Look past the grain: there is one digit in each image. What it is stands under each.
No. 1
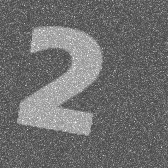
light 2
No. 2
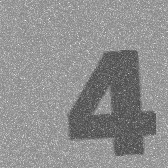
dark 4
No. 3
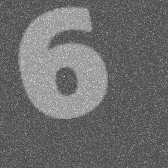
light 6
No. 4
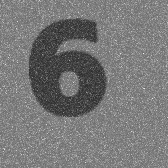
dark 6
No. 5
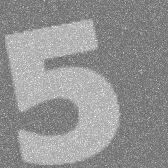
light 5
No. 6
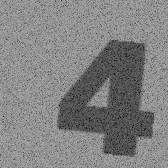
dark 4
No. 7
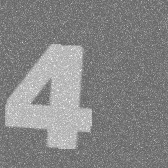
light 4
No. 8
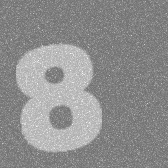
light 8
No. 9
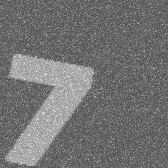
light 7
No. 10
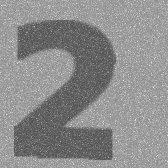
dark 2
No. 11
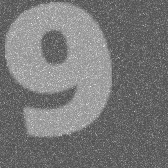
light 9
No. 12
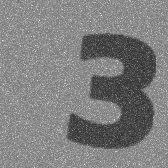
dark 3
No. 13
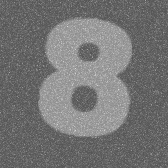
light 8
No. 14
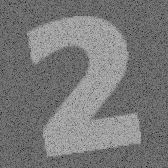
light 2
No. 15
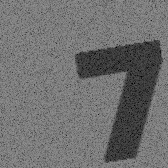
dark 7
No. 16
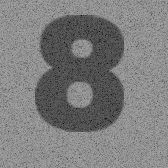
dark 8
